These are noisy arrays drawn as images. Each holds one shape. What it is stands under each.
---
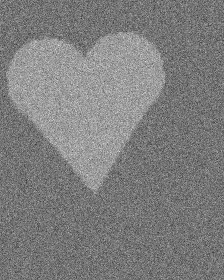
heart
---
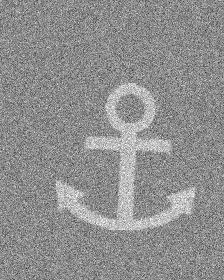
anchor
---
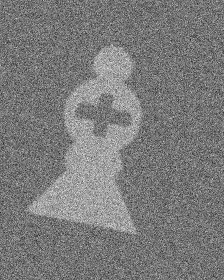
chess bishop
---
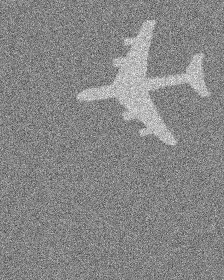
airplane
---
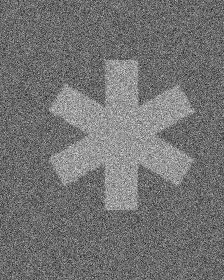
asterisk
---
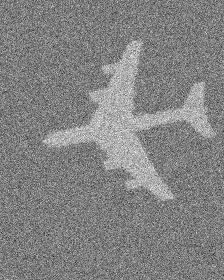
airplane
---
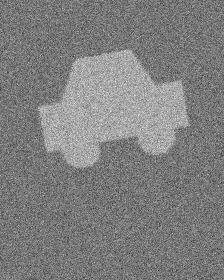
car
